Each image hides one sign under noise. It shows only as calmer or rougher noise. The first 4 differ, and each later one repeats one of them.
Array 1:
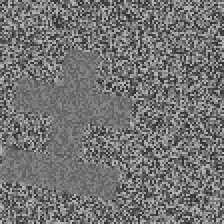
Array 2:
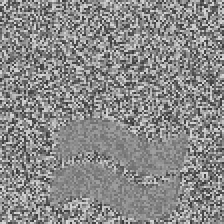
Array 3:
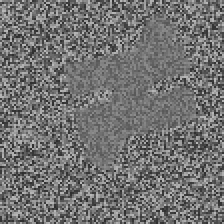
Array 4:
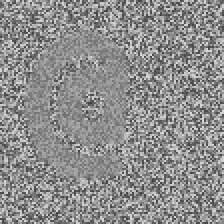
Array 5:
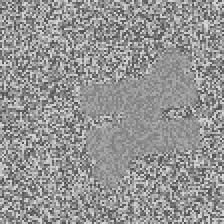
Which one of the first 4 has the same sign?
3
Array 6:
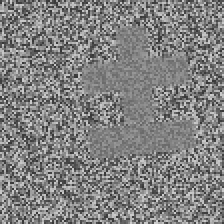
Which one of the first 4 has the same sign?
1
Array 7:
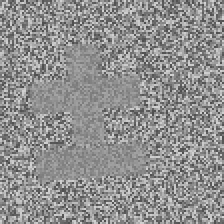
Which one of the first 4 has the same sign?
1
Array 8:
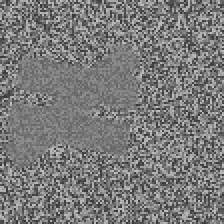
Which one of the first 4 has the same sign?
3
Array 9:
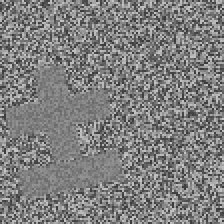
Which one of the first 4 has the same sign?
1
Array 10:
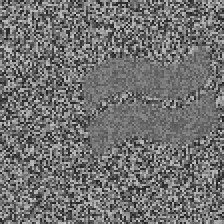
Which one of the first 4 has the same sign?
2
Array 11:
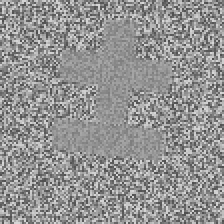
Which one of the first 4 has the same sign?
1
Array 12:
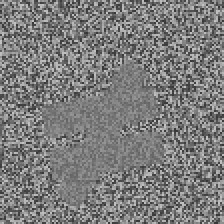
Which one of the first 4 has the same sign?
3
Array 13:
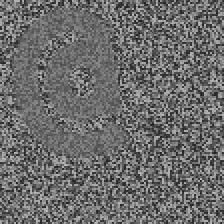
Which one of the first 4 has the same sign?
4
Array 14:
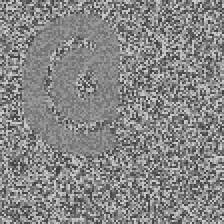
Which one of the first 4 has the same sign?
4
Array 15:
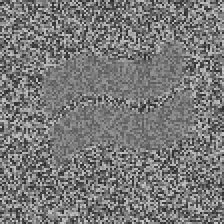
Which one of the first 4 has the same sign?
2
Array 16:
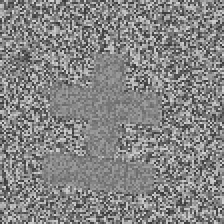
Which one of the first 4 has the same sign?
1
